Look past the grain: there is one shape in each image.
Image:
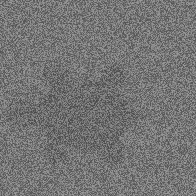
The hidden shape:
turtle
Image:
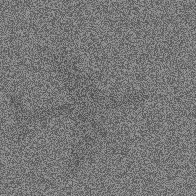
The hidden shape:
airplane
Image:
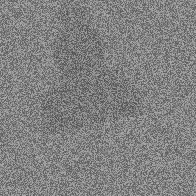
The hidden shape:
chess pawn
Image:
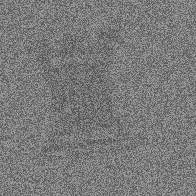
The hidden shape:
chess rook
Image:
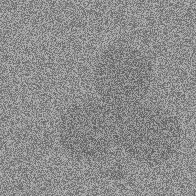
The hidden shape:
club
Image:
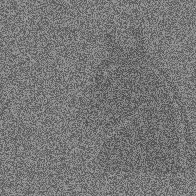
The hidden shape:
chess knight
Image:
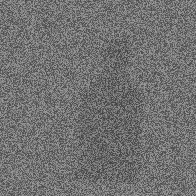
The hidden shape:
bottle
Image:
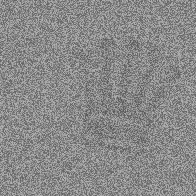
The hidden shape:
chess queen
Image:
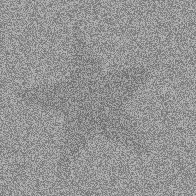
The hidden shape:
star
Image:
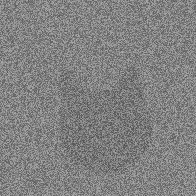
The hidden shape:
cat's head
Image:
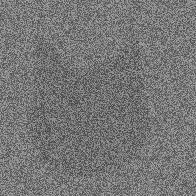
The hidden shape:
cat's head
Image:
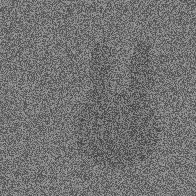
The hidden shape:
rabbit's head
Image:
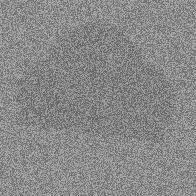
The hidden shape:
cloud
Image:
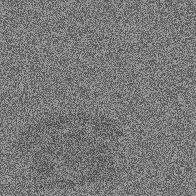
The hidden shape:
telephone
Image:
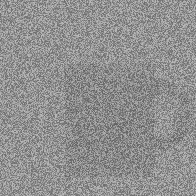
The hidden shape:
cup
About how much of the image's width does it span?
two thirds
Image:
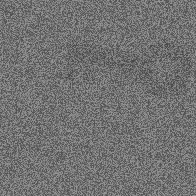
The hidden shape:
key
